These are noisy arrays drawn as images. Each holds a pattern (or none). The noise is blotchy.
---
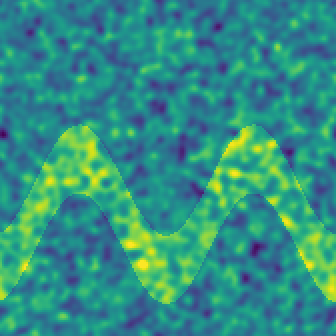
a wavy band
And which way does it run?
left to right
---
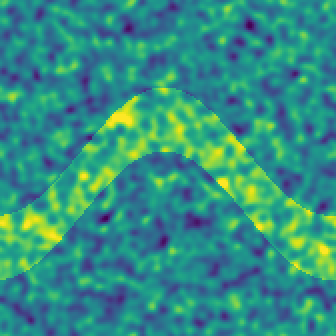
a wavy band
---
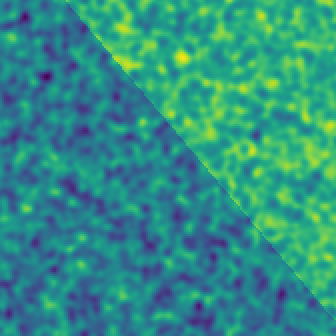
a sharp edge
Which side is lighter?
top right
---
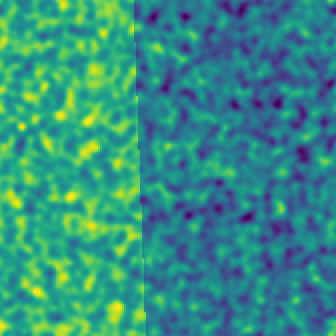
a sharp edge
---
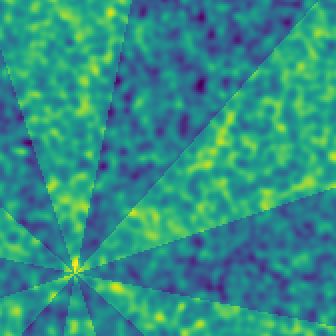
spokes from one point
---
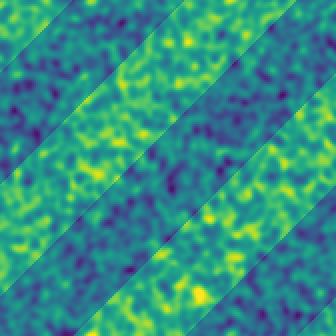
diagonal stripes
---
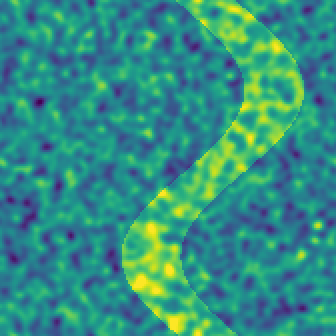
a wavy band
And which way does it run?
top to bottom
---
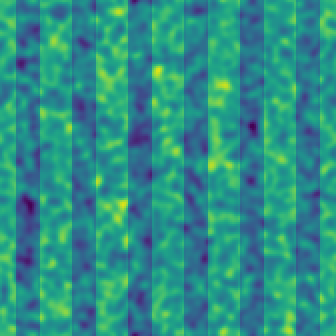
vertical stripes
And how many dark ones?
6
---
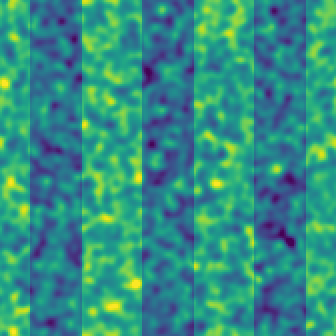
vertical stripes
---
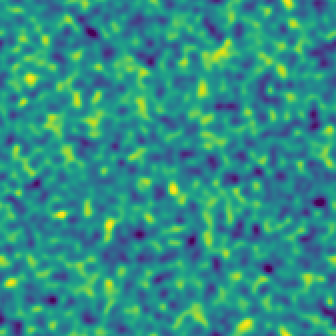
only noise
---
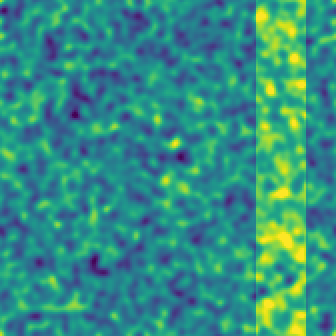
one vertical stripe
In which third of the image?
right
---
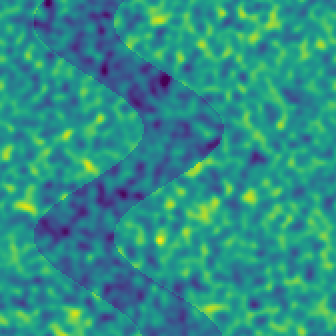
a wavy band
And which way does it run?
top to bottom
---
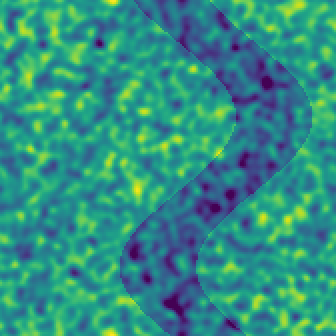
a wavy band
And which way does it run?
top to bottom
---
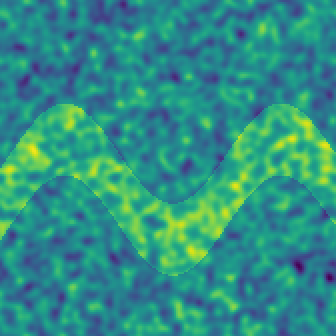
a wavy band
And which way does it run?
left to right
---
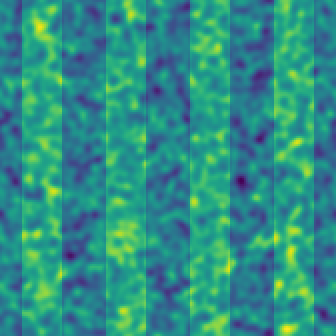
vertical stripes
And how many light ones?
4
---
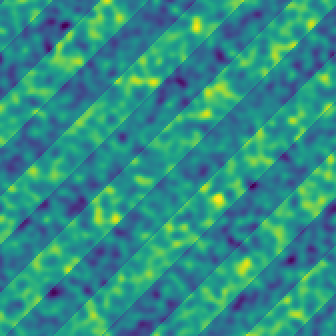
diagonal stripes
